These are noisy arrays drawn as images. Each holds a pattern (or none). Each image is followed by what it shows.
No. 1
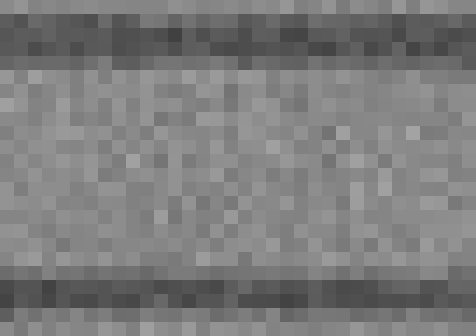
bands of rows
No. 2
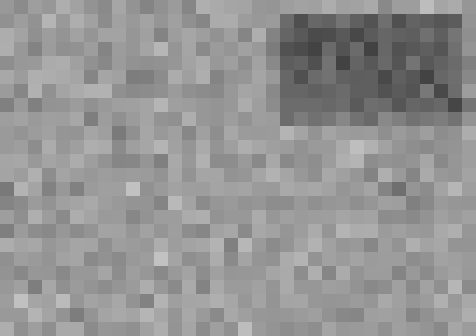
one block
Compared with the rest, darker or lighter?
darker
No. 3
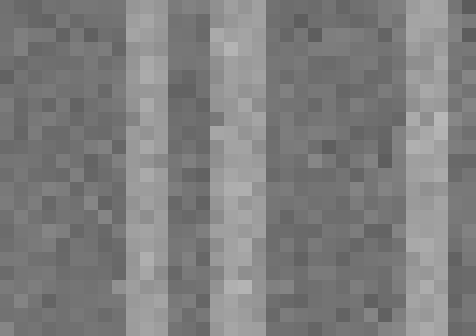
bands of columns
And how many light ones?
3
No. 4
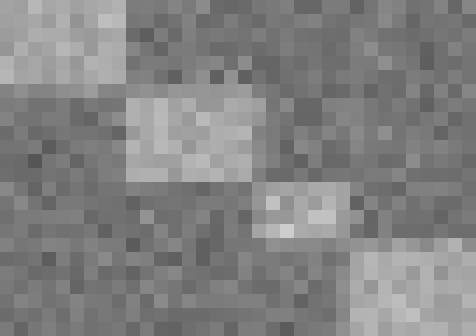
blocks along the diagonal
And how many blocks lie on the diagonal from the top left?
4
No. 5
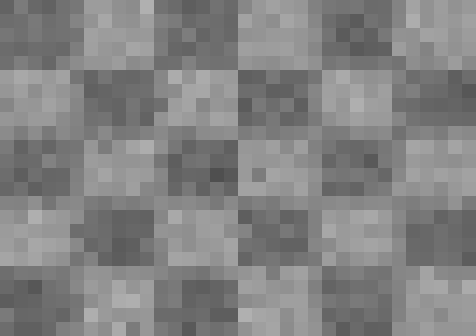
a checkerboard
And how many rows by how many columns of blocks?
5 by 6
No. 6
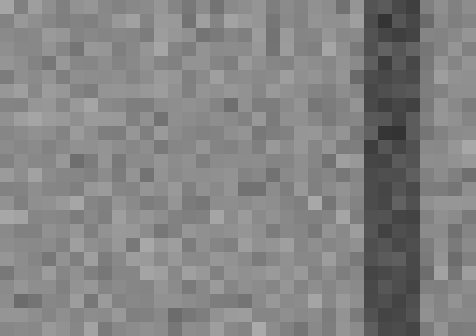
one band of columns
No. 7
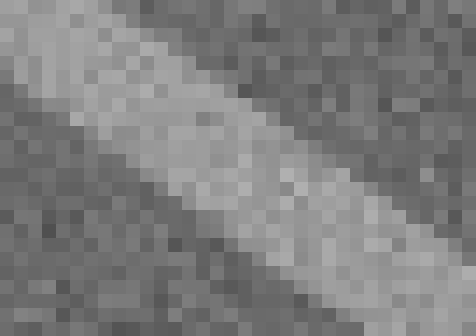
a diagonal band
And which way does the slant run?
top left to bottom right
